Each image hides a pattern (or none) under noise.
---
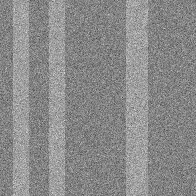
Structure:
bands of columns
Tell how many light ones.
3
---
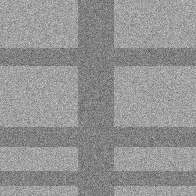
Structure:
bands of rows crossing bands of columns
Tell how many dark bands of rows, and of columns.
3 and 1
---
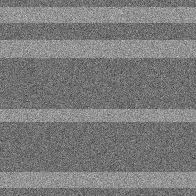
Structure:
bands of rows
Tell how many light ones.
4
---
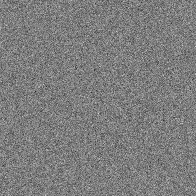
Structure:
only noise
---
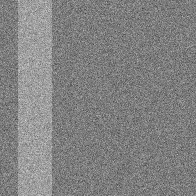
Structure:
one band of columns
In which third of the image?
left
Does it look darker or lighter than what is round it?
lighter
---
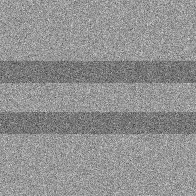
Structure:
bands of rows
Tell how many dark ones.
2
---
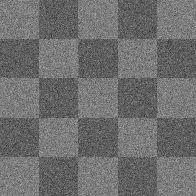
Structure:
a checkerboard
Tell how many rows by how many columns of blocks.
5 by 5
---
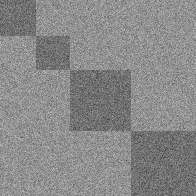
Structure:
blocks along the diagonal
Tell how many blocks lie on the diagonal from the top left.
4
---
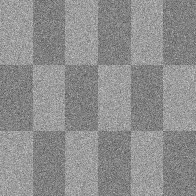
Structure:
a checkerboard
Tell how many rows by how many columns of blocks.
3 by 6
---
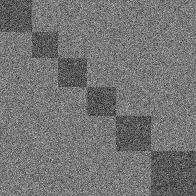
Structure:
blocks along the diagonal
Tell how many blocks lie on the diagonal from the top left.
6
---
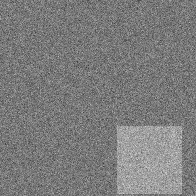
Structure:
one block
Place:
bottom right
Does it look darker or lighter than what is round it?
lighter
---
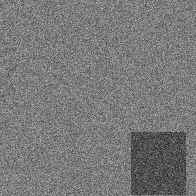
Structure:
one block
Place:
bottom right
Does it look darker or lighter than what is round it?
darker
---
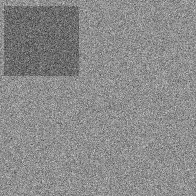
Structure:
one block
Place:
top left
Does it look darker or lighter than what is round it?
darker
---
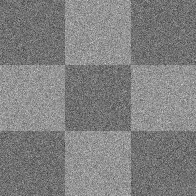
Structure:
a checkerboard
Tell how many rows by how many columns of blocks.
3 by 3
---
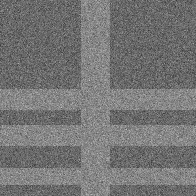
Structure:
bands of rows crossing bands of columns
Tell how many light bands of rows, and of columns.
3 and 1
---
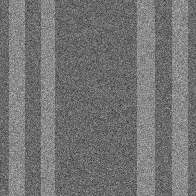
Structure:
bands of columns
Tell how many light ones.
4
